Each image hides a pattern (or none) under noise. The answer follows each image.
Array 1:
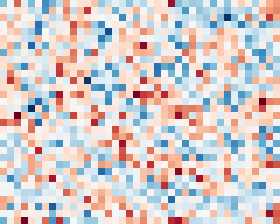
rings round one point
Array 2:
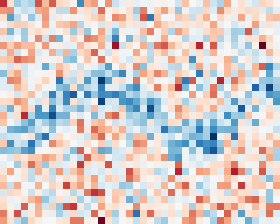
a wavy band
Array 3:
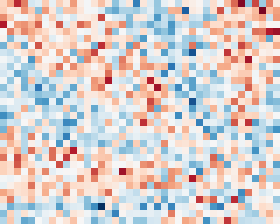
spokes from one point
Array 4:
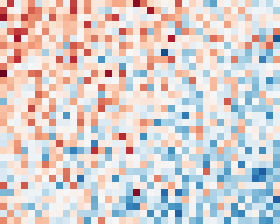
a smooth slope
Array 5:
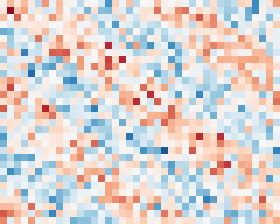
diagonal stripes
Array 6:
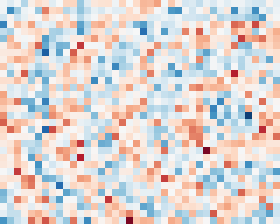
rings round one point
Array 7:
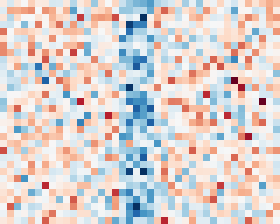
one vertical stripe
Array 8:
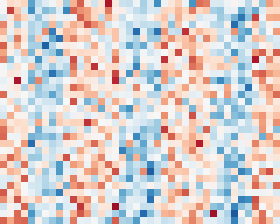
vertical stripes
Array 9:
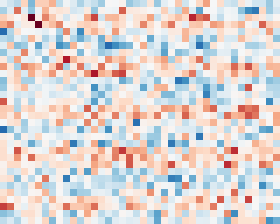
horizontal stripes
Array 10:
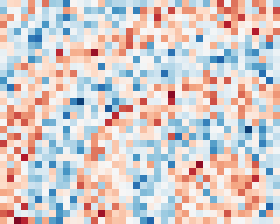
rings round one point
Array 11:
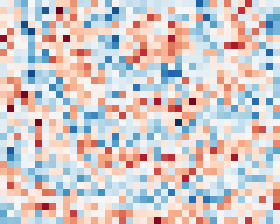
rings round one point
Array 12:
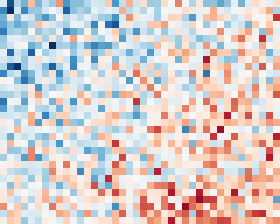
a smooth slope
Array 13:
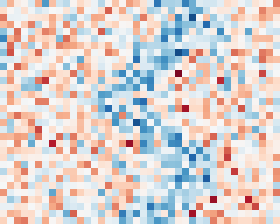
a wavy band
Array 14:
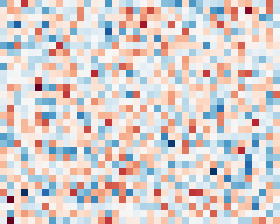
only noise
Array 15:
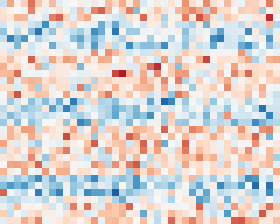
horizontal stripes
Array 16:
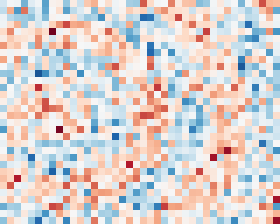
rings round one point
